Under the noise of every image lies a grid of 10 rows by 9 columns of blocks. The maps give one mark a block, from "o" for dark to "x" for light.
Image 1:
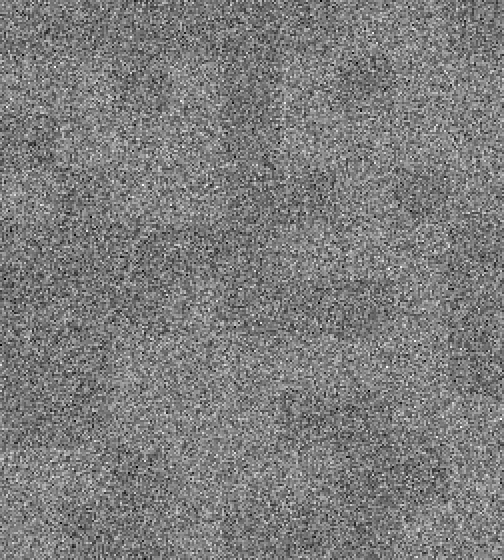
ooooooxxo
xxoxoxoxx
oxxxoxxxx
xoxxooxox
oooooxxxo
oooxoooxo
ooxxxxxxo
ooxxxooxx
xxoxxxoox
xooxoooxx
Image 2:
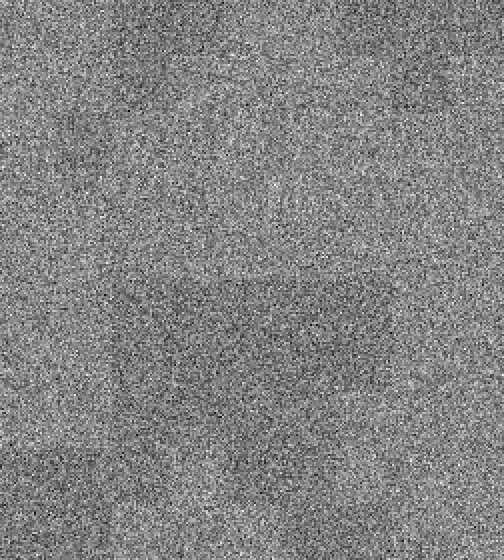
xxooxxooo
xxoxxxxox
xoxxxxxxx
xxxxxxxxx
xxxxxxxxx
xxoooooxx
xxoooooxx
xxooooxxx
oooxooxxx
ooxxxooxx
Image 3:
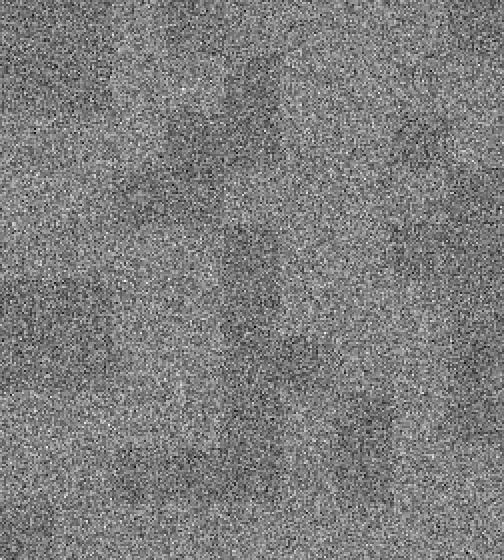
ooxoxxxxo
ooxxoxxxx
xxxooxxox
xxooxxxxo
xxxxoxxoo
ooxxoxxxo
ooxxooxxo
xxxxoxoxo
xxoooxoxx
oxxxxxxxx
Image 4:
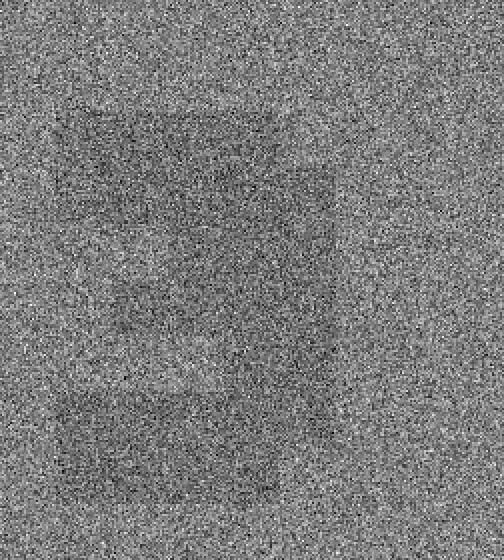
xxxxxxxxx
xxxxxxxxx
xooooxxxx
xoooooxxx
xxxoooxxx
xxooooxxx
xxxxooxxx
xoooooxxx
xooooxxxx
xxxxxxxxx
